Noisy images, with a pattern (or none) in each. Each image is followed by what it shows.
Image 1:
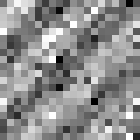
diagonal stripes
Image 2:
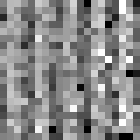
vertical stripes
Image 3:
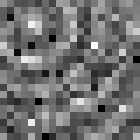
rings round one point
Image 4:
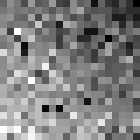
a smooth slope
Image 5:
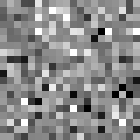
only noise
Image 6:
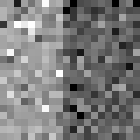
a sharp edge
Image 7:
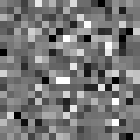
only noise
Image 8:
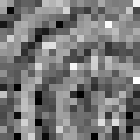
rings round one point
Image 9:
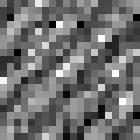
diagonal stripes
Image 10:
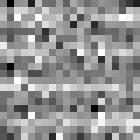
horizontal stripes
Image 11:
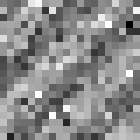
diagonal stripes
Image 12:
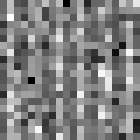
vertical stripes
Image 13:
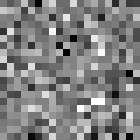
only noise
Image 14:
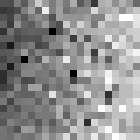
a smooth slope
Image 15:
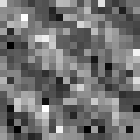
diagonal stripes
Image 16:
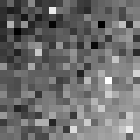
a smooth slope
